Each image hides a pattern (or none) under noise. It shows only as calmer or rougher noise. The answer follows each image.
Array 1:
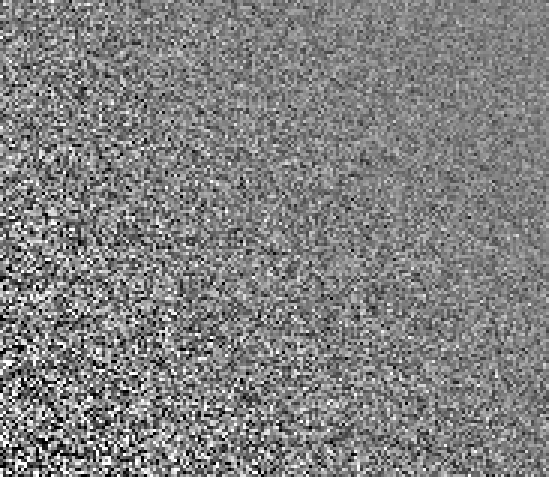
a smooth slope
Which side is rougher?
bottom left
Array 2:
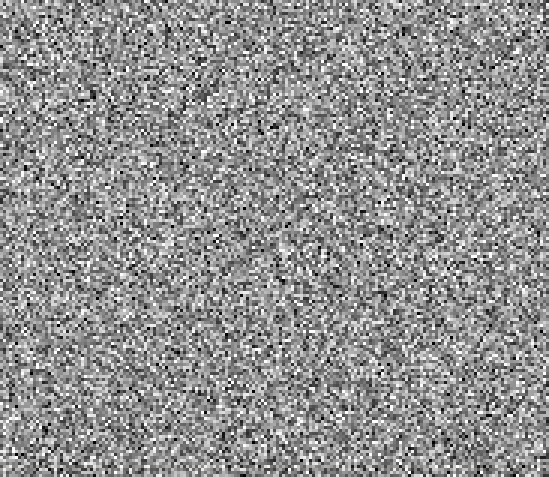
only noise
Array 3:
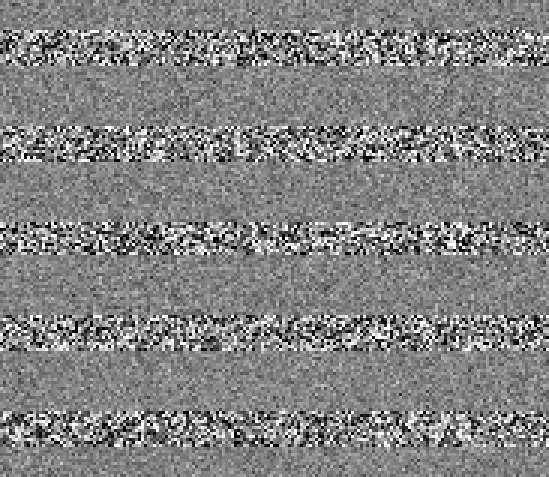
horizontal stripes
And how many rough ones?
5
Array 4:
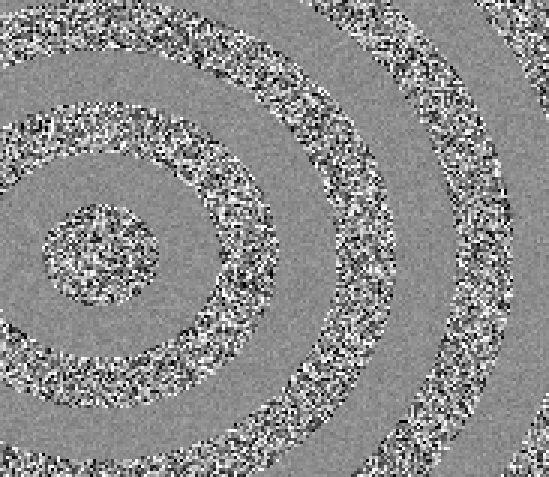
rings round one point
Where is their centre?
middle left
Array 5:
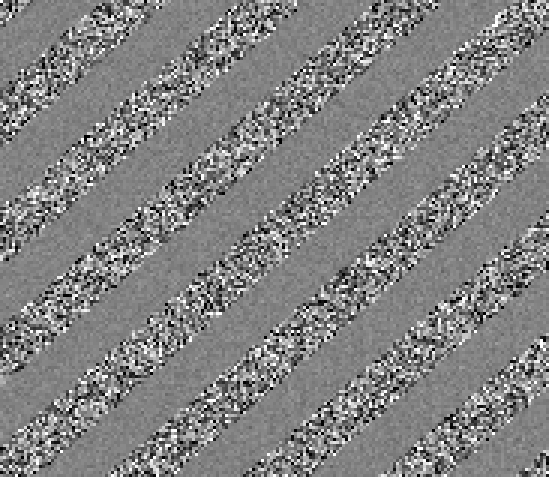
diagonal stripes
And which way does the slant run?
bottom left to top right
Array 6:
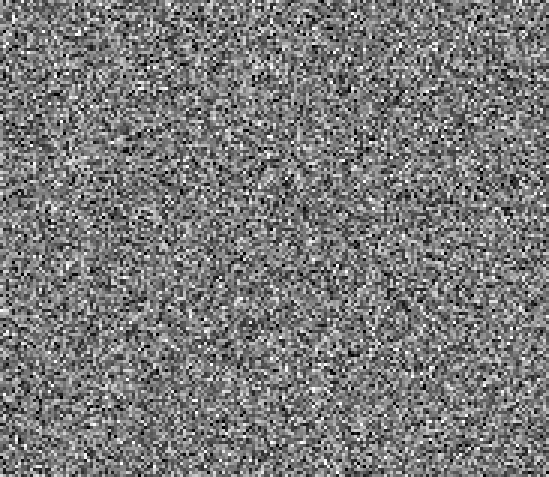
only noise
